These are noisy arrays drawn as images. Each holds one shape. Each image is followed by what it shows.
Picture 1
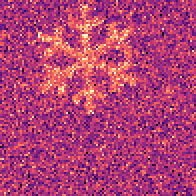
snowflake
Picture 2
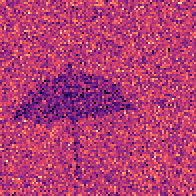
umbrella
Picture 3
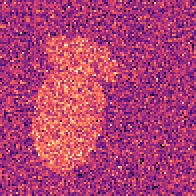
footprint
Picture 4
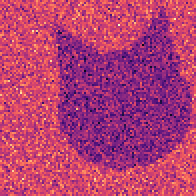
cat's head
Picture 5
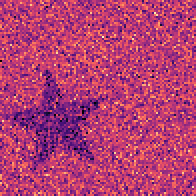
star
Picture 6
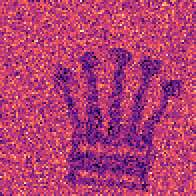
chess queen
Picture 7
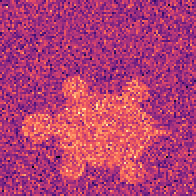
turtle
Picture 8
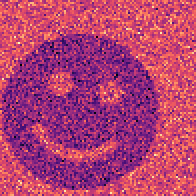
smiling face
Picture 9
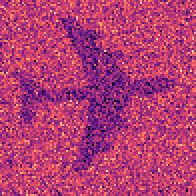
airplane
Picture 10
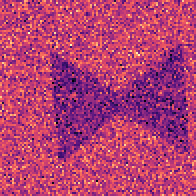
bow tie
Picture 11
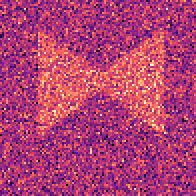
bow tie
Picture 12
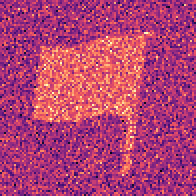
flag
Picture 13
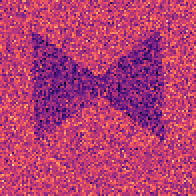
bow tie
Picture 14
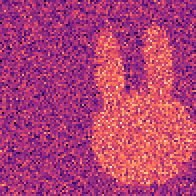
rabbit's head
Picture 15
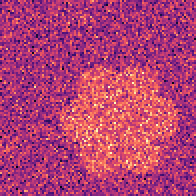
flower
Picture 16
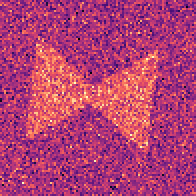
bow tie
